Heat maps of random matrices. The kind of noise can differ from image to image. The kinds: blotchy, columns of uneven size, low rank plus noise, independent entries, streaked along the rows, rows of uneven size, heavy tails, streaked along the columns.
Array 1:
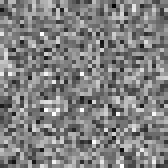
low rank plus noise
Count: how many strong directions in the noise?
five to eight
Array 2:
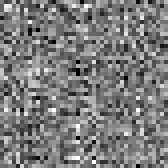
low rank plus noise
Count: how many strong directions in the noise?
three or four
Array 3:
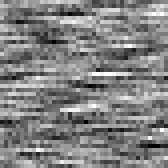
streaked along the rows
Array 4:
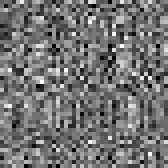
low rank plus noise
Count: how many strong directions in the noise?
two
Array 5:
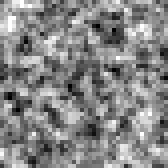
blotchy
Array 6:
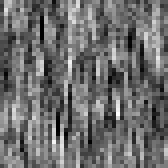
streaked along the columns
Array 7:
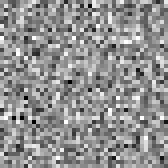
low rank plus noise
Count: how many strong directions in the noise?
five to eight
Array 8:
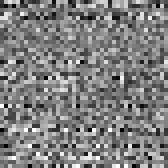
rows of uneven size
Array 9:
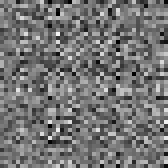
low rank plus noise
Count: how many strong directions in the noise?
two
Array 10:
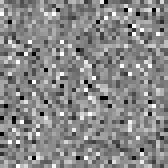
heavy tails
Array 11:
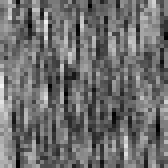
streaked along the columns
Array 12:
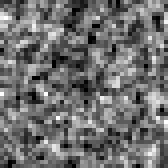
blotchy
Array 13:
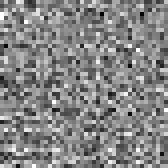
low rank plus noise
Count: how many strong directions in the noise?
three or four
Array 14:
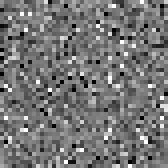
heavy tails
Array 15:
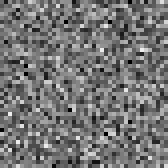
independent entries
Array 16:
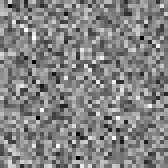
independent entries
